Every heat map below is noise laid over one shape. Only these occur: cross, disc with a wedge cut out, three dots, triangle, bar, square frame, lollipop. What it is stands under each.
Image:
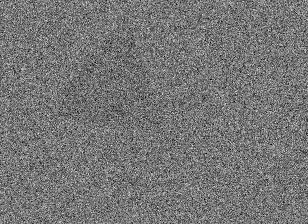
triangle
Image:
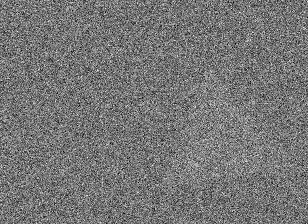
triangle
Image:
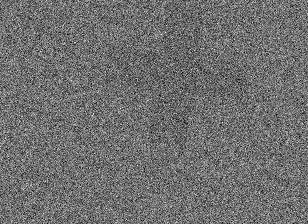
cross
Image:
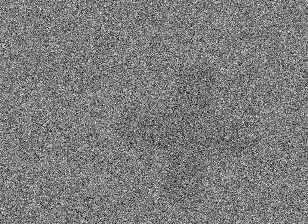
cross
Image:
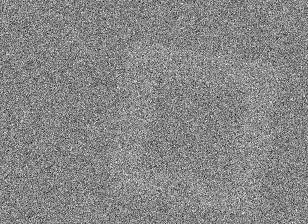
square frame
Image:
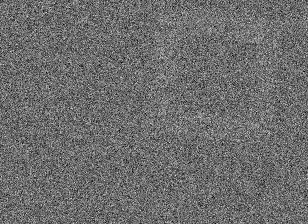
square frame
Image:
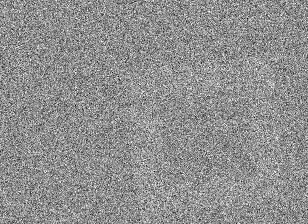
square frame
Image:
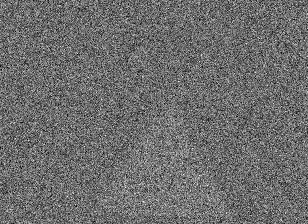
triangle
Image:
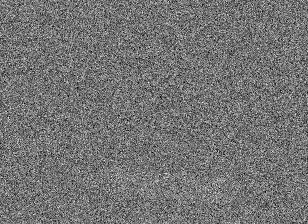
bar
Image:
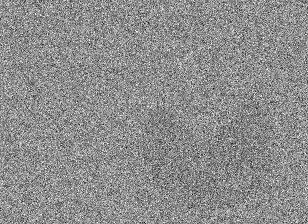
disc with a wedge cut out
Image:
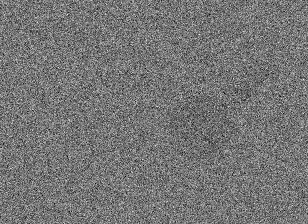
lollipop
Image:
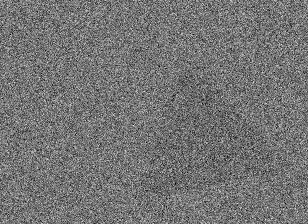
triangle
